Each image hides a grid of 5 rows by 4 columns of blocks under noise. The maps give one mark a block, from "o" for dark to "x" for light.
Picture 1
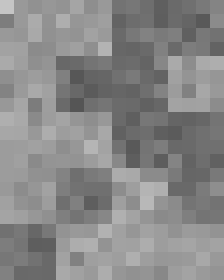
x x o o
x o o x
x x o o
x o x o
o x x x
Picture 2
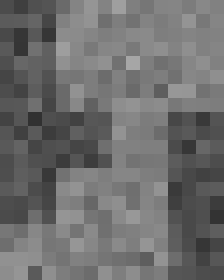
o x x x
o x x x
o o x o
o x x o
x x x o
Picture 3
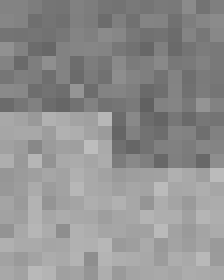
o o o o
o o o o
x x o o
x x x x
x x x x
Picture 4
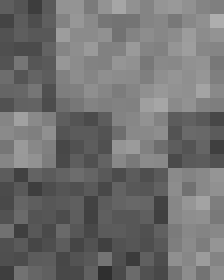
o x x x
o x x x
x o x o
o o o x
o o o x
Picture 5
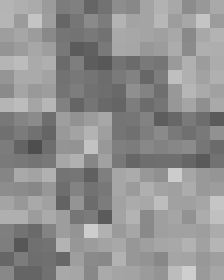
x o x x
x o o x
o x o o
x o x x
o x x x
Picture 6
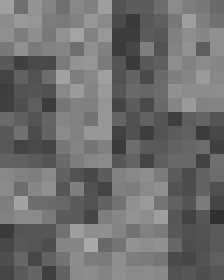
x x o x
o x o x
o x o o
x o x o
o x x o
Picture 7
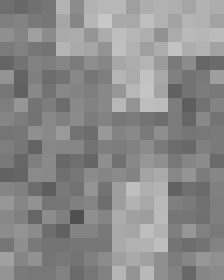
o x x x
o o x o
o o o o
o o x o
o o x o
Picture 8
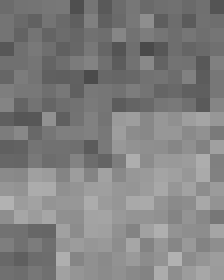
o o o o
o o o o
o o x x
x x x x
o x x x
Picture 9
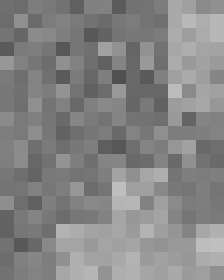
o o o x
o o o x
o o o o
o o x o
o x x x
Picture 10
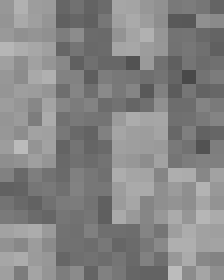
x o x o
x o o o
x o x o
o o x x
x o o x
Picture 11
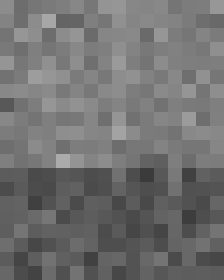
x x x x
x x x x
x x x x
o o o o
o o o o
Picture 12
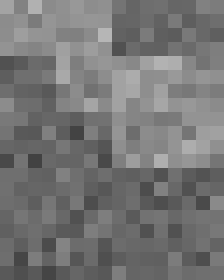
x x o o
o x x x
o o x x
o o o o
o o o o
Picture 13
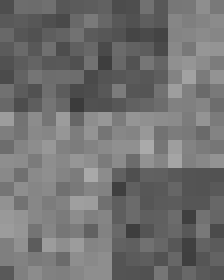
o o o x
o o o x
x x x x
x x o o
x x o o
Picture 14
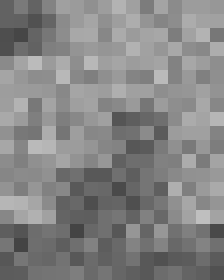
o x x x
x x x x
x x o x
x o o x
o o o o
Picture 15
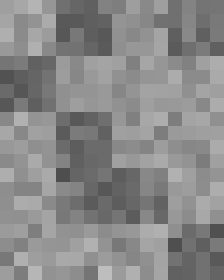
x o x o
o x x x
x o x x
x o o x
x x x o
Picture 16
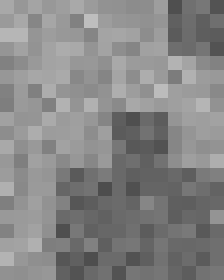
x x x o
x x x x
x x o x
x o o o
x o o o
